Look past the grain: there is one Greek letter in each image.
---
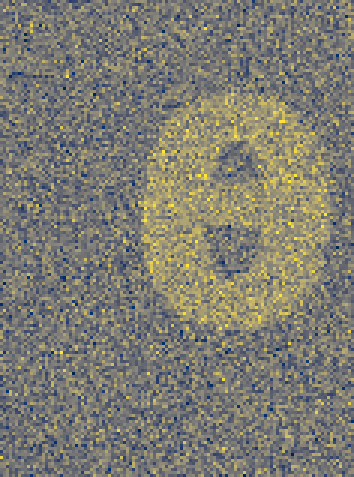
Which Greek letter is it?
theta
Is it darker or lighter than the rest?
lighter
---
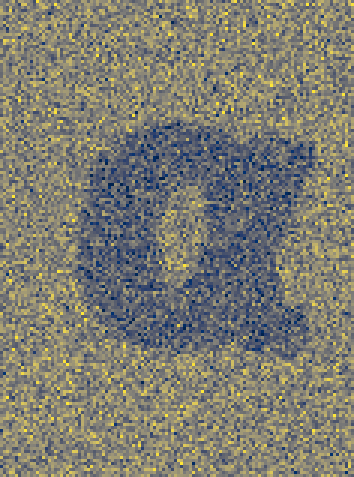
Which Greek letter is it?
alpha
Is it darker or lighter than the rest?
darker
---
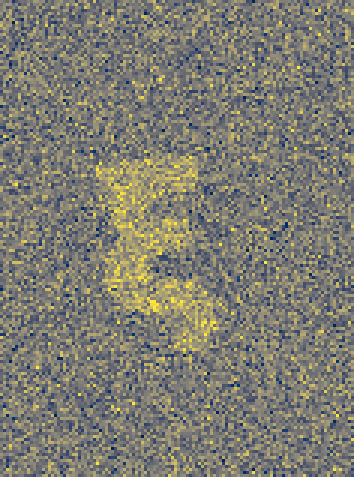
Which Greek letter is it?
xi
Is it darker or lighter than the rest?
lighter
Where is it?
centre
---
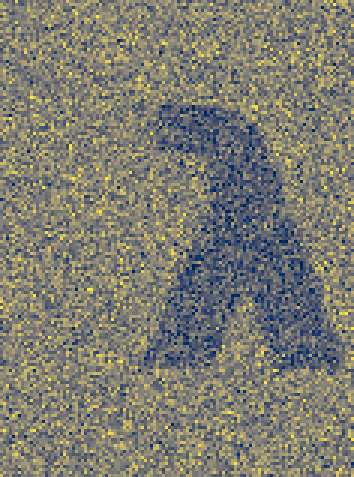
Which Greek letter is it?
lambda
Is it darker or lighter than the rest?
darker
